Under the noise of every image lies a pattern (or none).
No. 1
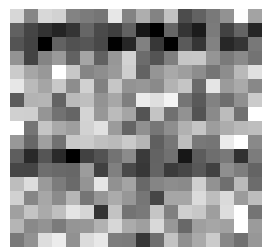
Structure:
bands of rows
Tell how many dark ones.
2
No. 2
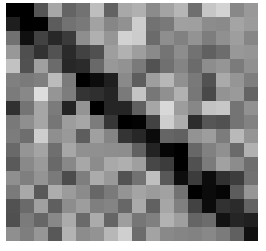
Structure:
a diagonal band
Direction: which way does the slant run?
top left to bottom right
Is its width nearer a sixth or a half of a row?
a sixth
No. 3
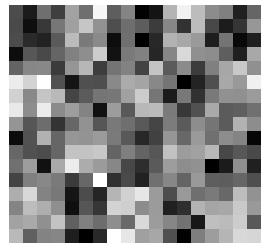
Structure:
a checkerboard
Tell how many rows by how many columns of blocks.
4 by 5
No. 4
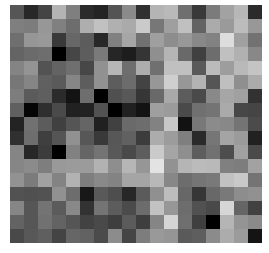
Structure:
bands of rows crossing bands of columns
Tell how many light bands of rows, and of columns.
3 and 2
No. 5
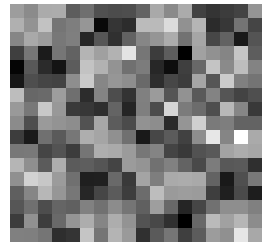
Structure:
a checkerboard
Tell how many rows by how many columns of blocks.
6 by 4
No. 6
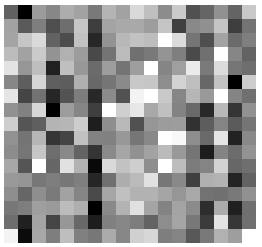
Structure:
bands of columns
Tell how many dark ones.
5
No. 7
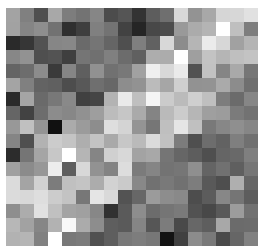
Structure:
a diagonal band
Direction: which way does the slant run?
bottom left to top right
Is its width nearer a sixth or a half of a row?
a half
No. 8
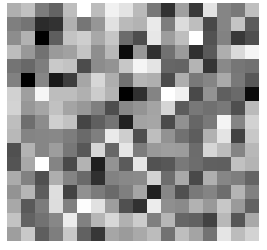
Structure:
only noise
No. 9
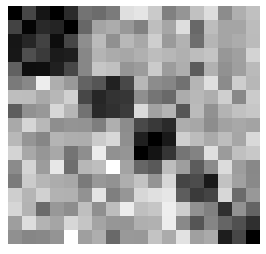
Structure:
blocks along the diagonal
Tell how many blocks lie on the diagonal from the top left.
5
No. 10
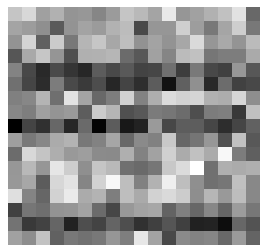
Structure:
bands of rows
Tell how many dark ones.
3
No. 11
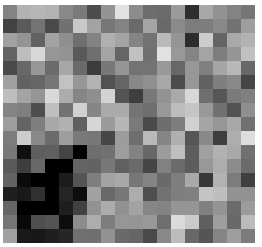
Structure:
one block
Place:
bottom left
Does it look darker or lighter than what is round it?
darker
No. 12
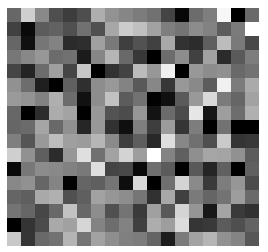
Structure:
only noise
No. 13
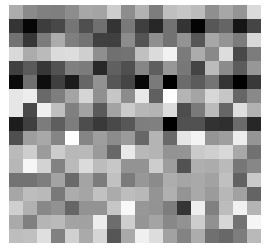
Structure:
bands of rows
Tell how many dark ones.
3
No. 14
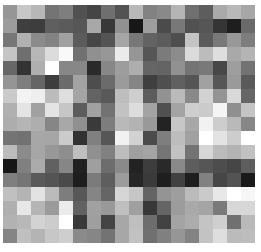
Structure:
bands of rows crossing bands of columns
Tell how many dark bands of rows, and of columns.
3 and 2
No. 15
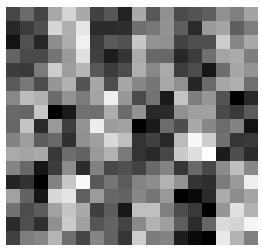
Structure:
a checkerboard
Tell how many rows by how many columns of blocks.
3 by 6
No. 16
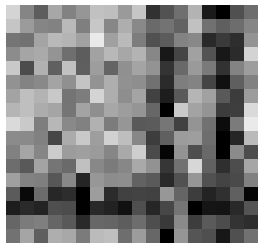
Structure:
bands of rows crossing bands of columns
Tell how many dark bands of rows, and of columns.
1 and 2
